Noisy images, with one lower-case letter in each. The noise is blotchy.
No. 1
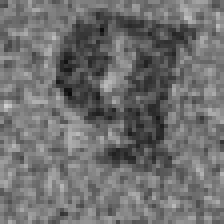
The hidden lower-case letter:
q
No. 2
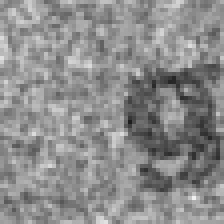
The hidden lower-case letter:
g
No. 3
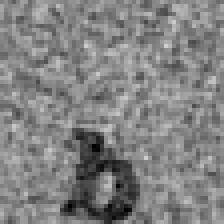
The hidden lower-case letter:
b
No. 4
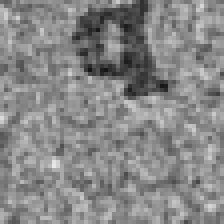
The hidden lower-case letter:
q
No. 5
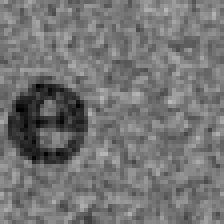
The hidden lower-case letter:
e
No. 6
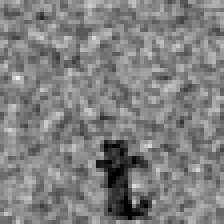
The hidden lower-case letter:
t
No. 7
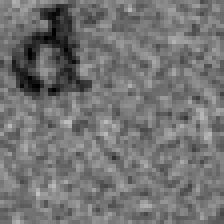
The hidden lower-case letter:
d
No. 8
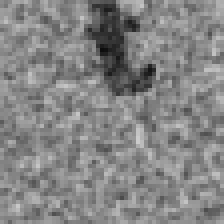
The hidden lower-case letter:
t
